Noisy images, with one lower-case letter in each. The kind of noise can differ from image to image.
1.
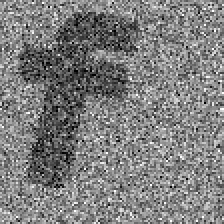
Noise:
independent entries
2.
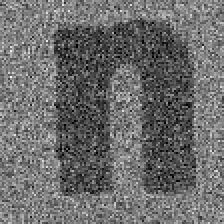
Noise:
low rank plus noise
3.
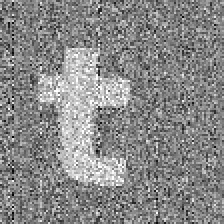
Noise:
columns of uneven size
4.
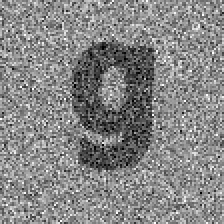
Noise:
independent entries
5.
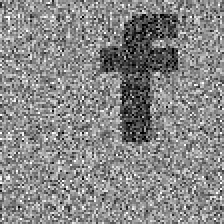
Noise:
low rank plus noise
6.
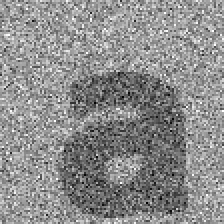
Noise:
independent entries
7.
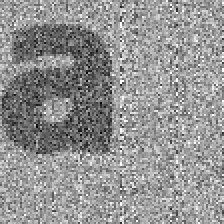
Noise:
columns of uneven size
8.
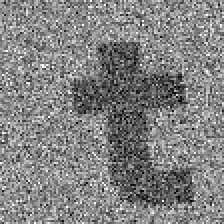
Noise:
independent entries
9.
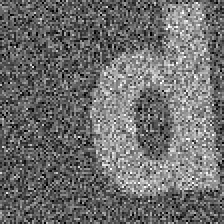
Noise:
low rank plus noise
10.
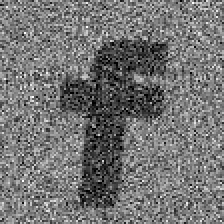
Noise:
low rank plus noise
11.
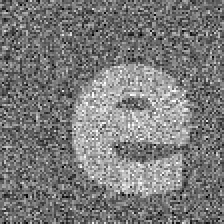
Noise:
low rank plus noise
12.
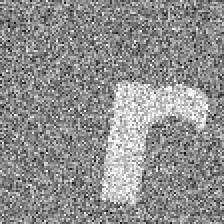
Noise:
independent entries
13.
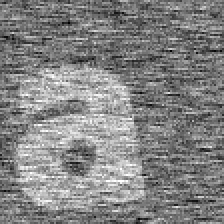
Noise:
streaked along the rows
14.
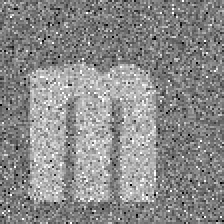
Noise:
heavy tails
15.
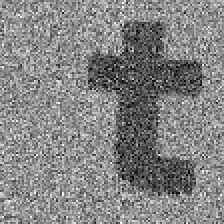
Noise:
low rank plus noise
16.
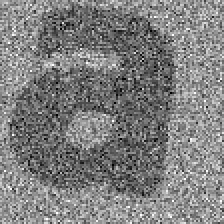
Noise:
low rank plus noise
